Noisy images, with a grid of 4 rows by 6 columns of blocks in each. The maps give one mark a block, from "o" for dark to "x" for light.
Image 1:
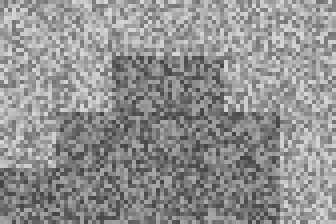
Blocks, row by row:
xxxxxx
xxooxx
xoooox
ooooox
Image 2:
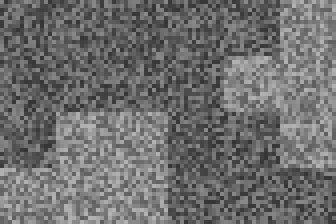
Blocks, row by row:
ooooox
ooooxx
oxxoox
xxxooo
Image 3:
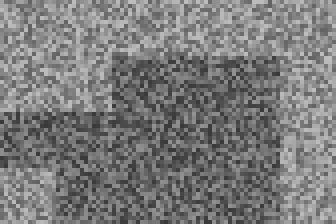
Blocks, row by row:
xxxxxx
xxooox
ooooox
xoooox
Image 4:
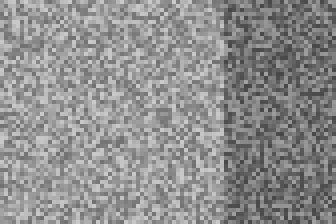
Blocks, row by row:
xxxxoo
xxxxoo
xxxxoo
xxxxoo
